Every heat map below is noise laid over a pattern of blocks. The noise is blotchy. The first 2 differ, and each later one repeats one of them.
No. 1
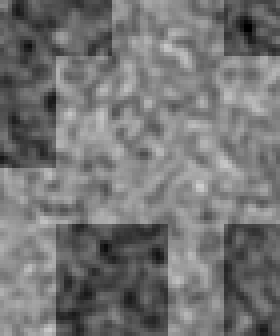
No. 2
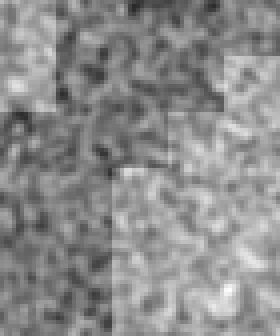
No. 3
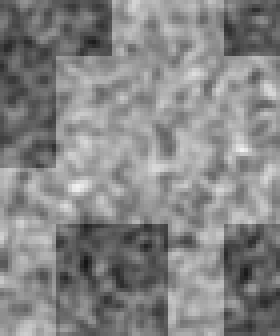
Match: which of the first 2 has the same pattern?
1
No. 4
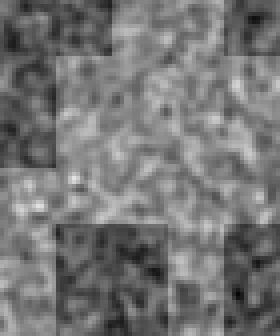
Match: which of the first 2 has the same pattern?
1
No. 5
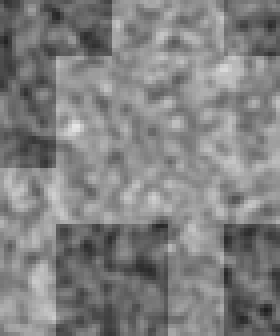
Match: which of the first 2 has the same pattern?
1
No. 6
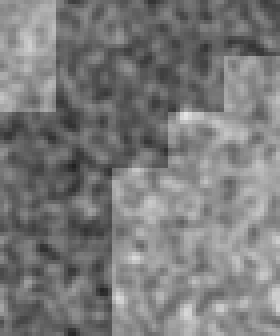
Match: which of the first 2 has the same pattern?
2
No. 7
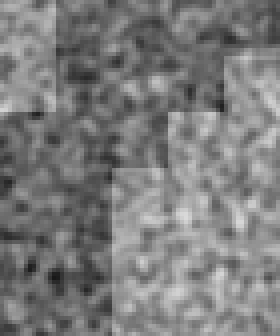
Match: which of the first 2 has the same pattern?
2
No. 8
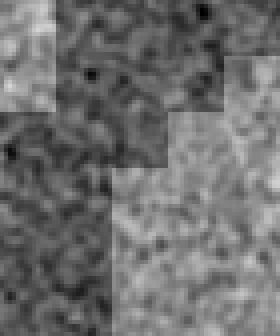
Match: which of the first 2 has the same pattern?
2
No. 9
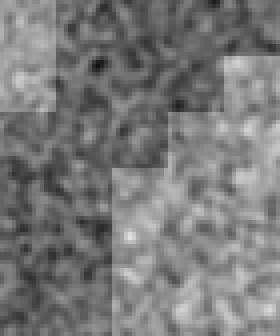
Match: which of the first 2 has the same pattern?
2
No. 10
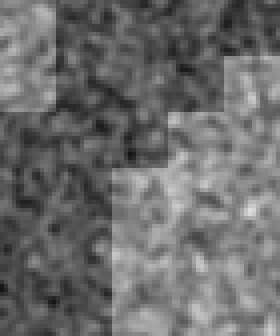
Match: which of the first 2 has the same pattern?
2
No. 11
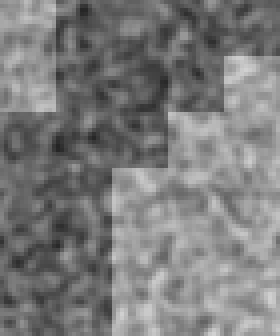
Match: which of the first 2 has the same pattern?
2
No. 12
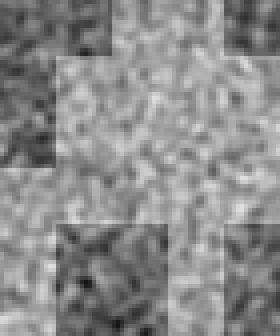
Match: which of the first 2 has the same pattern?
1
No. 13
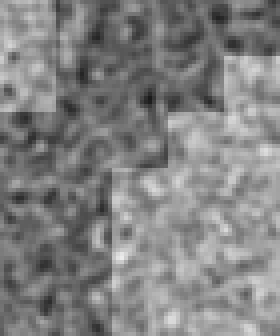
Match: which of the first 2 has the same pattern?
2
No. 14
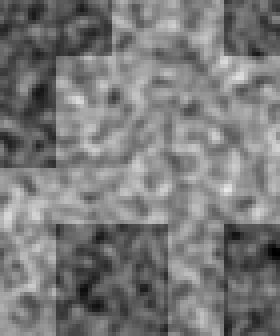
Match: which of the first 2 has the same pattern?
1
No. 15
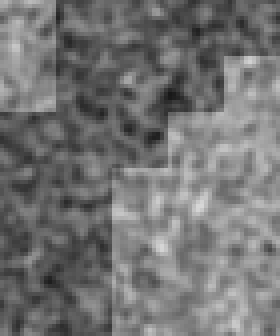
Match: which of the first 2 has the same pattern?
2
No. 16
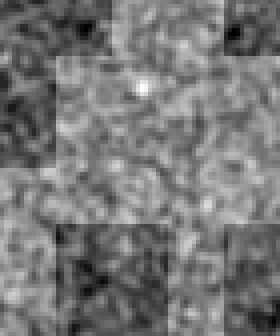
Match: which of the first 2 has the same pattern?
1
